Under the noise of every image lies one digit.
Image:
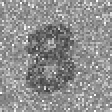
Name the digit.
8
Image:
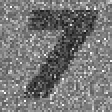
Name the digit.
7
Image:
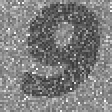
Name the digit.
9
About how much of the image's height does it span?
nearly all
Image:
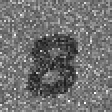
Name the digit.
8
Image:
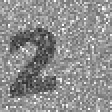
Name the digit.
2
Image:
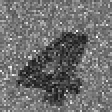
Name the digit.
4
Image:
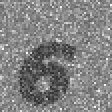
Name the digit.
6
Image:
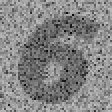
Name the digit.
6
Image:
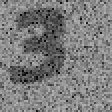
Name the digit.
3
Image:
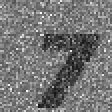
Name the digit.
7
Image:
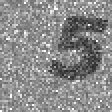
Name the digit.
5
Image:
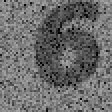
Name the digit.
6
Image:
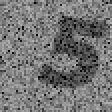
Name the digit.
5
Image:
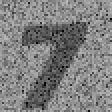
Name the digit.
7
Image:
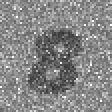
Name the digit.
8
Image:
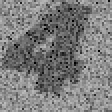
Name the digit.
4
